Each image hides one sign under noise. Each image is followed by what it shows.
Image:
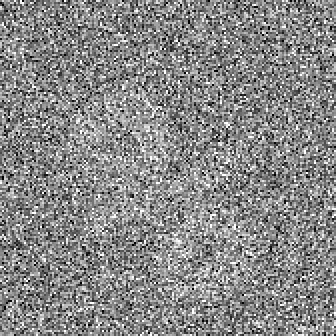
percent sign
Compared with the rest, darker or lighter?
lighter
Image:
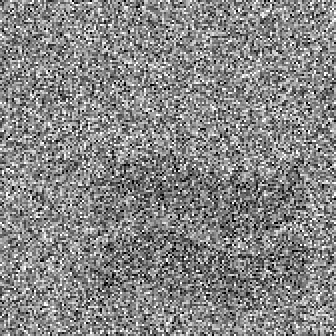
approximately sign
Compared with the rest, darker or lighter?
darker
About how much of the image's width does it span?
two thirds
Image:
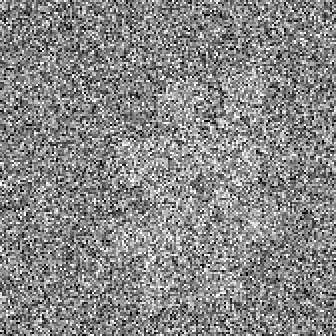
hash sign
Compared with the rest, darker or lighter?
lighter
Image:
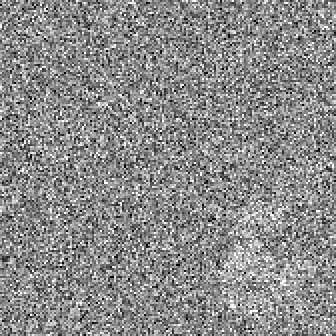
ampersand
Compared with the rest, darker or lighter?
lighter
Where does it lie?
bottom right
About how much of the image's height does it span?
a third
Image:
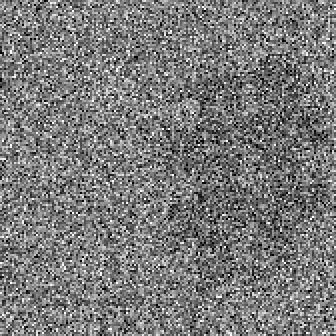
hash sign
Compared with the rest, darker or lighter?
darker
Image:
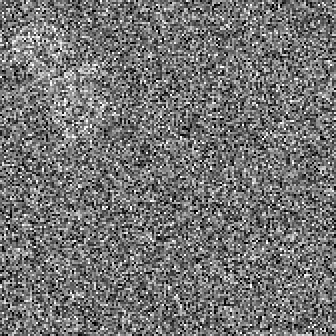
percent sign
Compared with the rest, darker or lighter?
lighter
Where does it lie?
top left
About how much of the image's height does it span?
a third
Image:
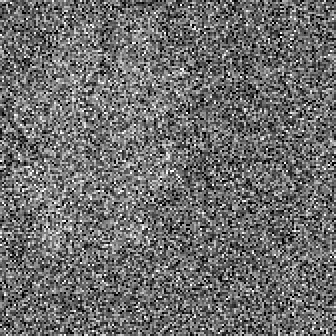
hash sign
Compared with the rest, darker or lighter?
lighter
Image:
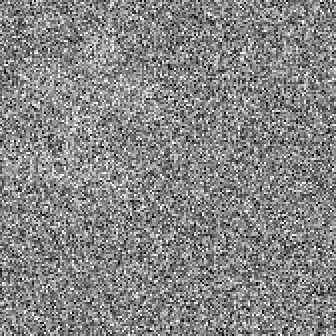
plus-minus sign
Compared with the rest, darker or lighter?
lighter
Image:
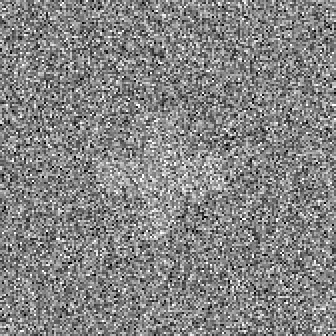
plus sign
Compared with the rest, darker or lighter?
lighter
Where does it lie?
centre
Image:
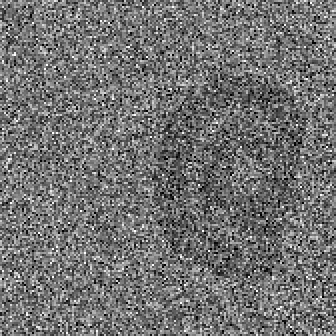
at sign
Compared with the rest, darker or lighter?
darker
